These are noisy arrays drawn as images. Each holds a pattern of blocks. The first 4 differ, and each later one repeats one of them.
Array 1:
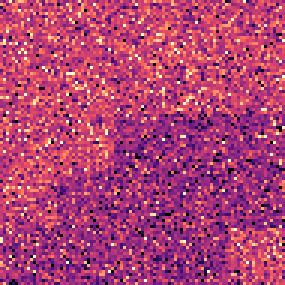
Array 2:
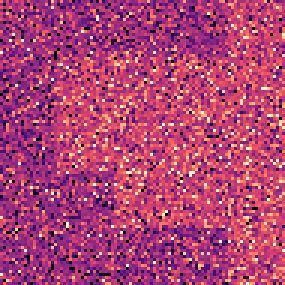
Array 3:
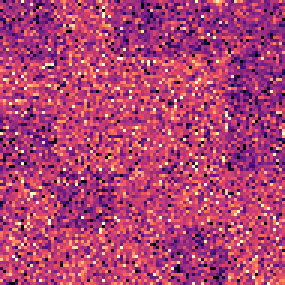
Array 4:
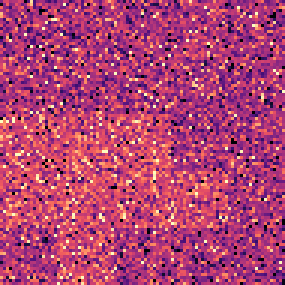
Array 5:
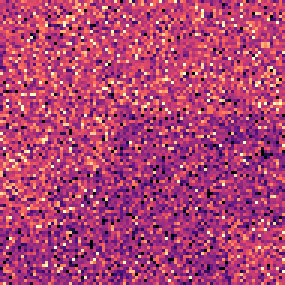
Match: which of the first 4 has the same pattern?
1
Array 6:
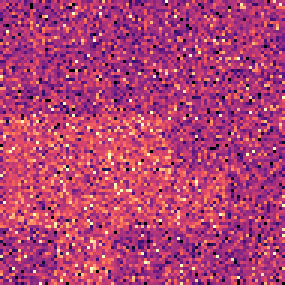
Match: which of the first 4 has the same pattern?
4
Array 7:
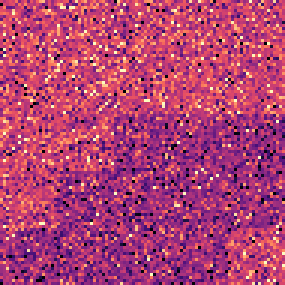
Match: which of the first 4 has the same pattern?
1
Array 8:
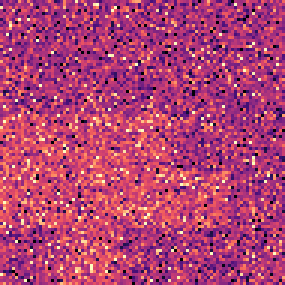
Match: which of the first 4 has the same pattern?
4
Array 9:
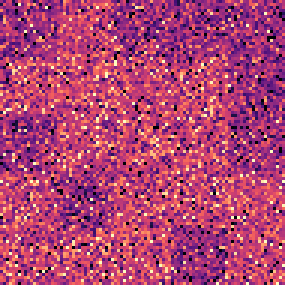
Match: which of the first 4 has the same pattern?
3
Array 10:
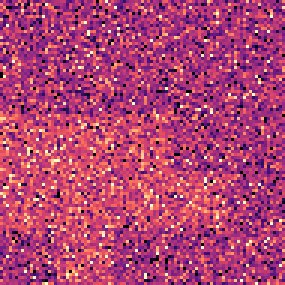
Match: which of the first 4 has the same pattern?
4
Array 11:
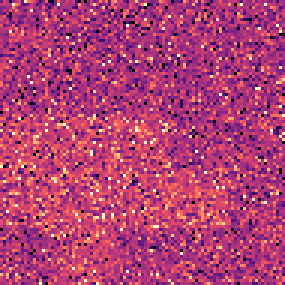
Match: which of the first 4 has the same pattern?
4
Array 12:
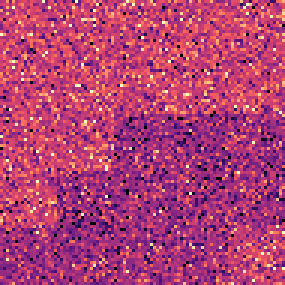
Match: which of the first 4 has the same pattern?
1
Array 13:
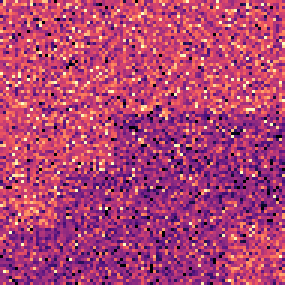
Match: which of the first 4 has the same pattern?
1
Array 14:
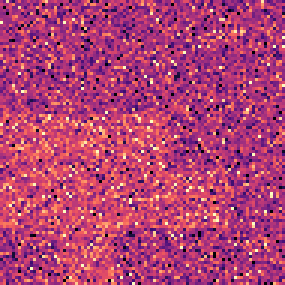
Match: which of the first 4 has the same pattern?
4
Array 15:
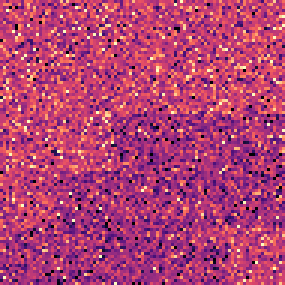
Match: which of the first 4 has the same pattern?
1
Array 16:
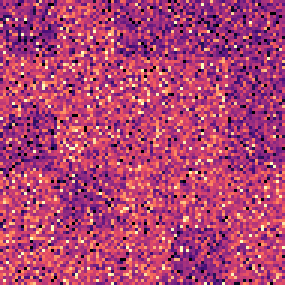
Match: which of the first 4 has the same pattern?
3
